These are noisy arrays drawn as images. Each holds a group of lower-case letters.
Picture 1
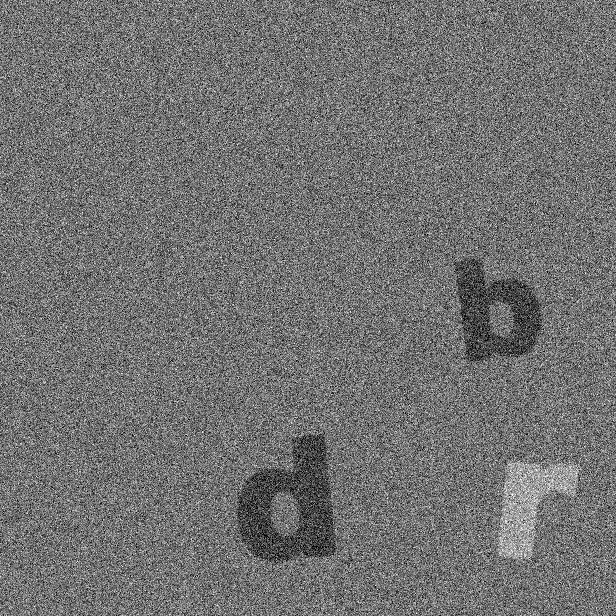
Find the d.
bottom middle
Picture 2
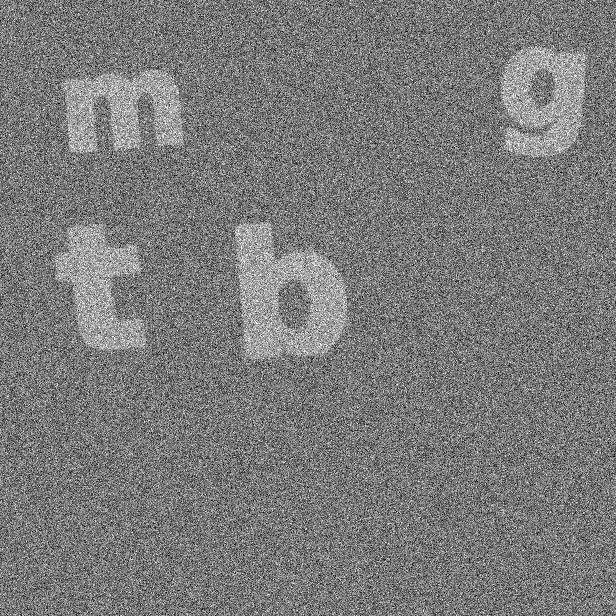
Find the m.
top left
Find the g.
top right
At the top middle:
nothing
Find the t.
middle left
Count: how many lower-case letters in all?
4
